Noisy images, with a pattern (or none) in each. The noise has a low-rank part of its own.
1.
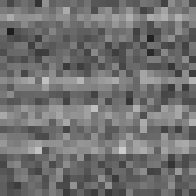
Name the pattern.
bands of rows
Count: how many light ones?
4
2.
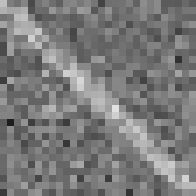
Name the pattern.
a diagonal band
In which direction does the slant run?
top left to bottom right
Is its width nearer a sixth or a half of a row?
a sixth
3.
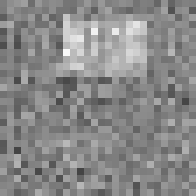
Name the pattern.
one block
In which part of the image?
top middle
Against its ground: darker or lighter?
lighter
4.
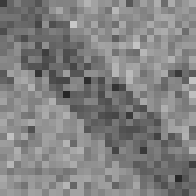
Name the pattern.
a diagonal band
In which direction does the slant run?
top left to bottom right
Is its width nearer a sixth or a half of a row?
a half
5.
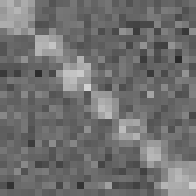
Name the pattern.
blocks along the diagonal
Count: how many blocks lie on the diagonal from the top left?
7
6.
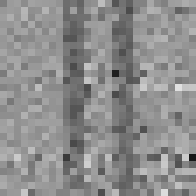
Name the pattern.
bands of columns
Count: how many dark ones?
2
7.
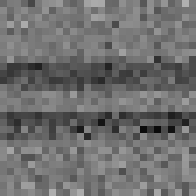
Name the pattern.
bands of rows
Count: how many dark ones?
2
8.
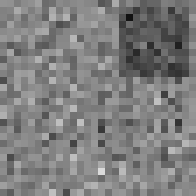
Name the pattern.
one block
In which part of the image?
top right
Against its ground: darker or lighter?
darker
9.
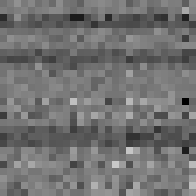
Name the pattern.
bands of rows
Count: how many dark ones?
3
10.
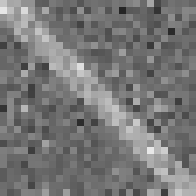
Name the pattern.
a diagonal band
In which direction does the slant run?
top left to bottom right
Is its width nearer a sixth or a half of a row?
a sixth
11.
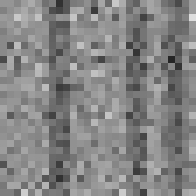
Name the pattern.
bands of columns
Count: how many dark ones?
3
